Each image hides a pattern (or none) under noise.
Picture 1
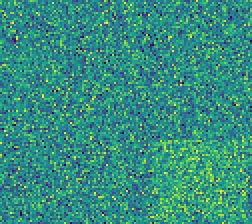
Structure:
one block
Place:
bottom right
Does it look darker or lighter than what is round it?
lighter
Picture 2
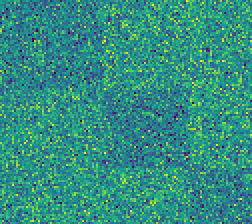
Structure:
blocks along the diagonal
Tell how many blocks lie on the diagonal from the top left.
3
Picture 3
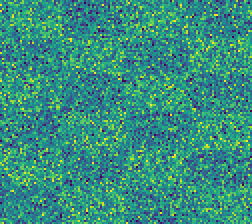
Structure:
a checkerboard
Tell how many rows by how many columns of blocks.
6 by 4
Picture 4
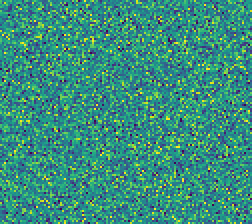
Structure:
only noise
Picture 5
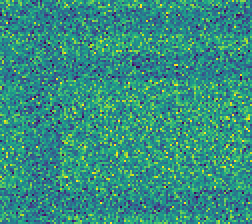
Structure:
bands of rows crossing bands of columns
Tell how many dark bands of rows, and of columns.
3 and 1
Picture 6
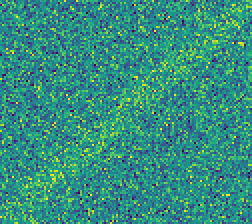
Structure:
a diagonal band
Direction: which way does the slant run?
bottom left to top right
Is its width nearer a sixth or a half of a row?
a sixth
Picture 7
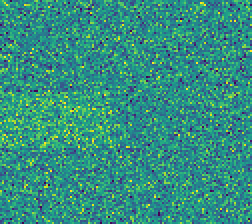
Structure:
one block
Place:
middle left
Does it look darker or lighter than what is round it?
lighter
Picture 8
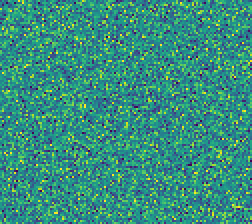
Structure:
only noise
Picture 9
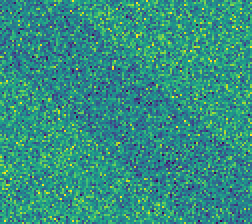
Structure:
a diagonal band
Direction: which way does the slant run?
top left to bottom right
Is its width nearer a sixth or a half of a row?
a half
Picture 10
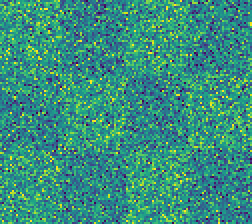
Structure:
a checkerboard
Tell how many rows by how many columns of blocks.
3 by 4
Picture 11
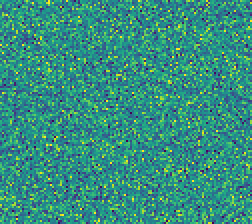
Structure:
only noise
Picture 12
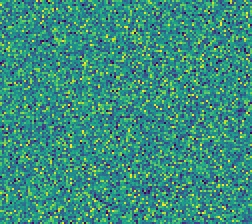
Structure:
only noise
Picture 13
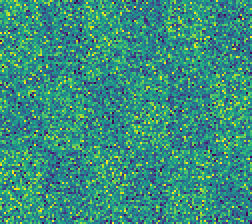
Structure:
a checkerboard
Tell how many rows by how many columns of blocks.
3 by 6
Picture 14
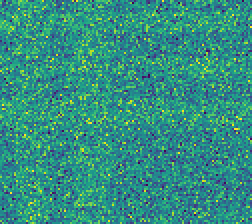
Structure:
bands of rows crossing bands of columns
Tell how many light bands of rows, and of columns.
3 and 2
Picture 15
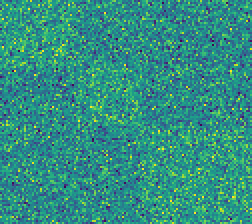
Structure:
blocks along the diagonal
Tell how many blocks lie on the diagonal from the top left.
3
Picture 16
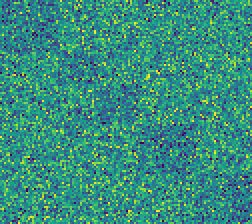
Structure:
blocks along the diagonal
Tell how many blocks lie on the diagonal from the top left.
5
